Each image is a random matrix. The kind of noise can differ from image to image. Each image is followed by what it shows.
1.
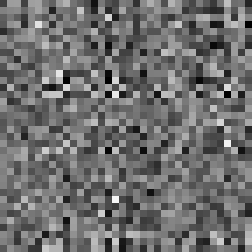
low rank plus noise
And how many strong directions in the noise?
two
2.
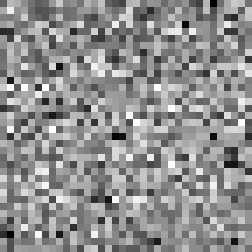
low rank plus noise
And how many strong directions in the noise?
five to eight
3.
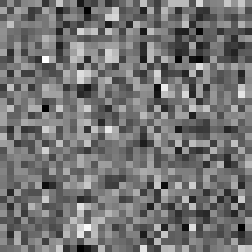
low rank plus noise
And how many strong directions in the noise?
two
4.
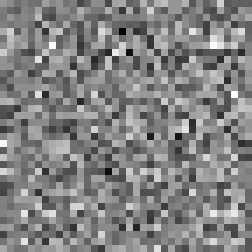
low rank plus noise
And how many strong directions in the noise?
five to eight
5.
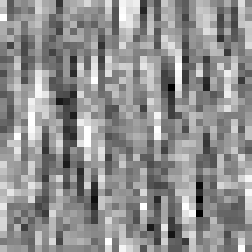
streaked along the columns
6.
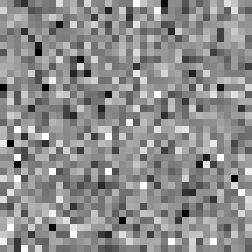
heavy tails
